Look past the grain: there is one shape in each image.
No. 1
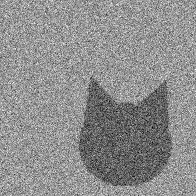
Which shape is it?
cat's head
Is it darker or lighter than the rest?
darker
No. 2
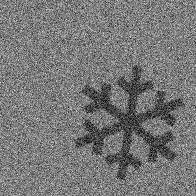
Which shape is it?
snowflake
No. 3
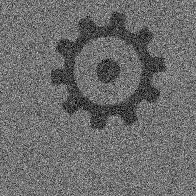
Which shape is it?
gear
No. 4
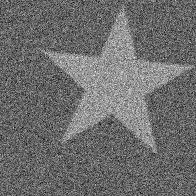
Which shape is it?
star
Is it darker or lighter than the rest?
lighter
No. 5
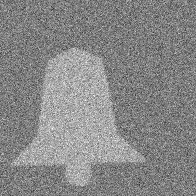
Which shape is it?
bell
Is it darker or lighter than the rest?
lighter
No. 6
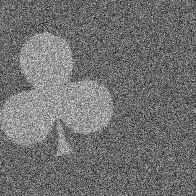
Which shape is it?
club
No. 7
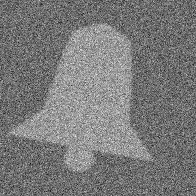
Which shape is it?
bell
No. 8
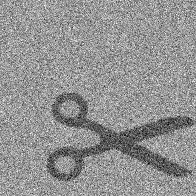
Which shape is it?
pair of scissors
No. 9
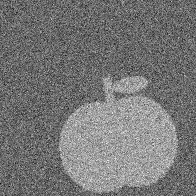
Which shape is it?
apple
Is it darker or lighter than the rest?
lighter
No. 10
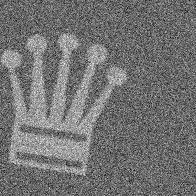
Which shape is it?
chess queen
